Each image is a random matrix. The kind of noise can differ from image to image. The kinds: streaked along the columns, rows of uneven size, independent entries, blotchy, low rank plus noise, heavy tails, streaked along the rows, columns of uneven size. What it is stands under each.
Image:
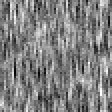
streaked along the columns
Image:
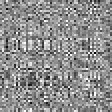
low rank plus noise
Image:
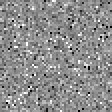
heavy tails
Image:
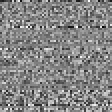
rows of uneven size
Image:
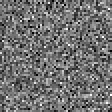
independent entries
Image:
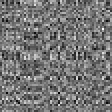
low rank plus noise
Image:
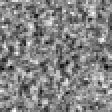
blotchy
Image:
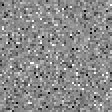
heavy tails
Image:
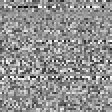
rows of uneven size
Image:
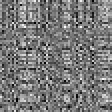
low rank plus noise
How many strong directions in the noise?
one
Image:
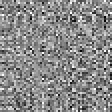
low rank plus noise
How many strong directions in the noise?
three or four
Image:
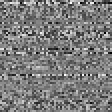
rows of uneven size
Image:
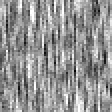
streaked along the columns
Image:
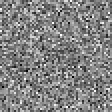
independent entries
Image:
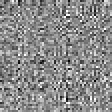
low rank plus noise
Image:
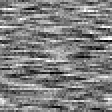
streaked along the rows
